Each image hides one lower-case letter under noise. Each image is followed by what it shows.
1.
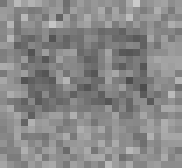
m
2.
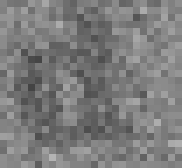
d
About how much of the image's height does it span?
nearly all
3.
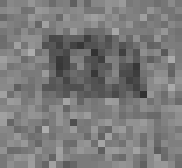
m
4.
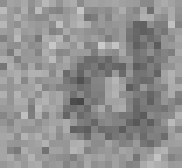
d
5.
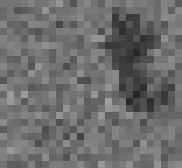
t
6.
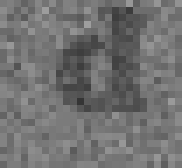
d
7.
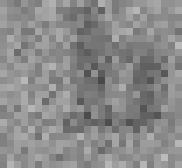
b
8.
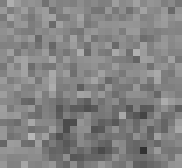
m
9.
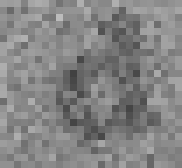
d
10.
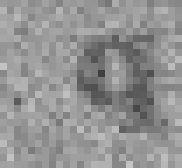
q
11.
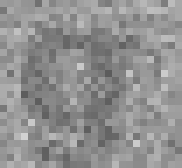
g
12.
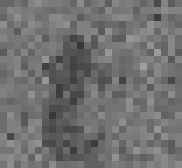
t
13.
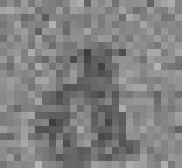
d
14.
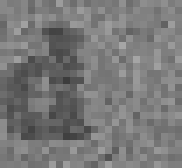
d
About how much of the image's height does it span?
two thirds
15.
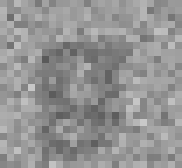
g
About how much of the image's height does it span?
two thirds
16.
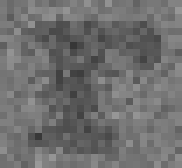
r
